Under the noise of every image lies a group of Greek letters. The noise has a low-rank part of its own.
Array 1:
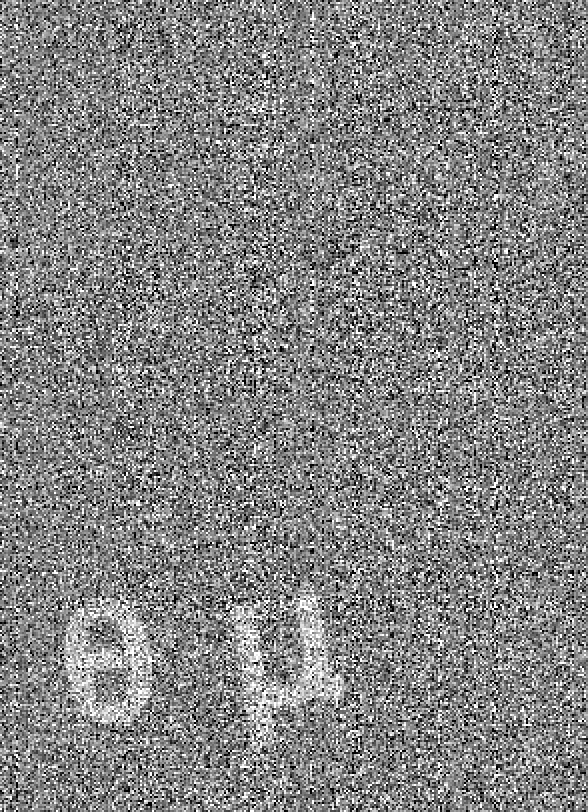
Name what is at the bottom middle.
mu
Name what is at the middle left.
nothing
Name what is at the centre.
nothing
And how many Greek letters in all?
2
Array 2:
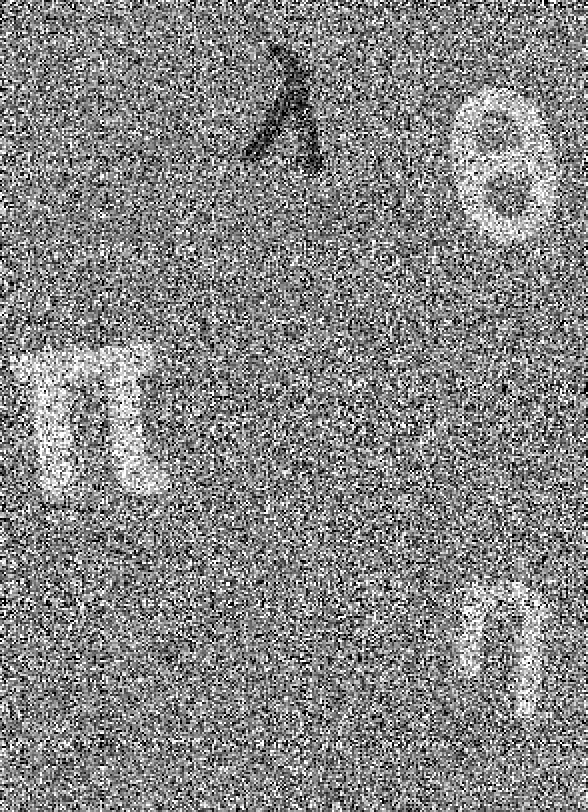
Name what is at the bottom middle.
nothing
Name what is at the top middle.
lambda
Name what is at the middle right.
nothing
